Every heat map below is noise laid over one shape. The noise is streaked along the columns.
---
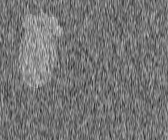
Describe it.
light footprint
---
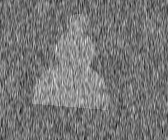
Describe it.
light chess pawn
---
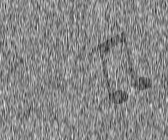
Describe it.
dark pair of musical notes
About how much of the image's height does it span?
half
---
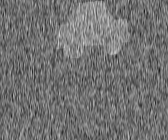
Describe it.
light car
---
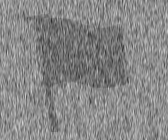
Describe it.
dark flag
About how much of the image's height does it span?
nearly all
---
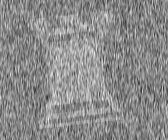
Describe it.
light chess rook
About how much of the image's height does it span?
nearly all
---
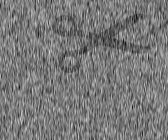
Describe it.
dark pair of scissors
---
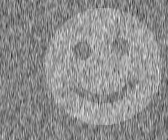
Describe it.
light smiling face
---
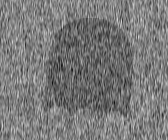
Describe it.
dark ghost
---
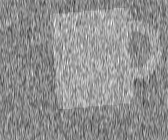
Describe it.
light cup
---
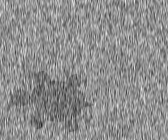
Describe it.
dark turtle
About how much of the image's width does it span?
half
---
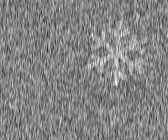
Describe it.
light snowflake
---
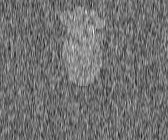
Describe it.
light footprint
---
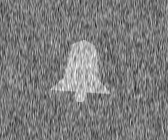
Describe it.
light bell, centre
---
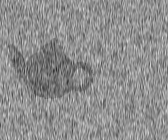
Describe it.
dark teapot
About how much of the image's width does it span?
half
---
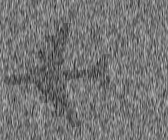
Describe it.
dark airplane
